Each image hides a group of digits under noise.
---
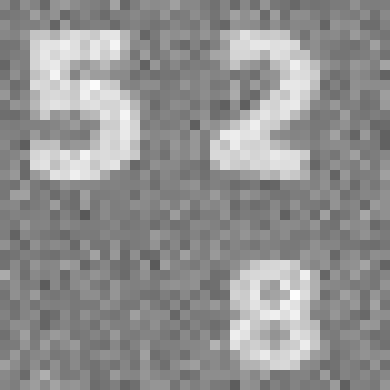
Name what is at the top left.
5
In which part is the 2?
top right
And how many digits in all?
3
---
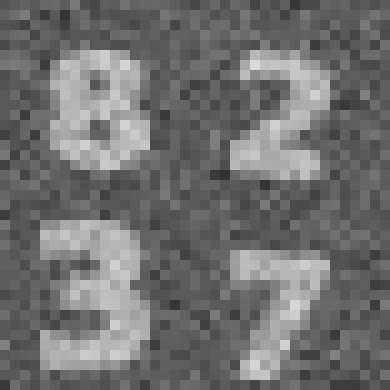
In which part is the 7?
bottom right
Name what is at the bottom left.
3
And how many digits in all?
4
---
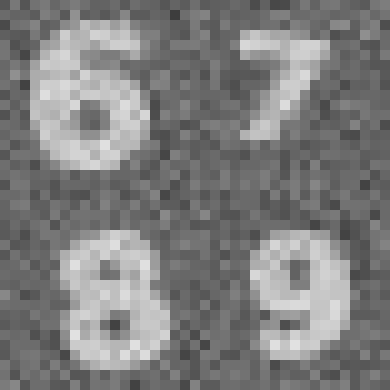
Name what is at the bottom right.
9
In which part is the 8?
bottom left
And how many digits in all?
4
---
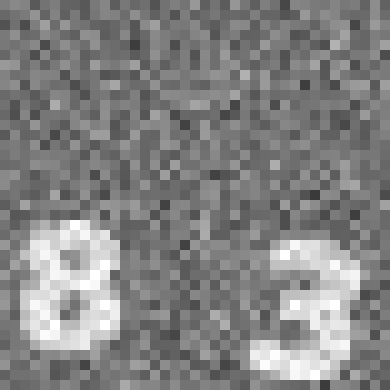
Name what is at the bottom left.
8
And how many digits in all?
2
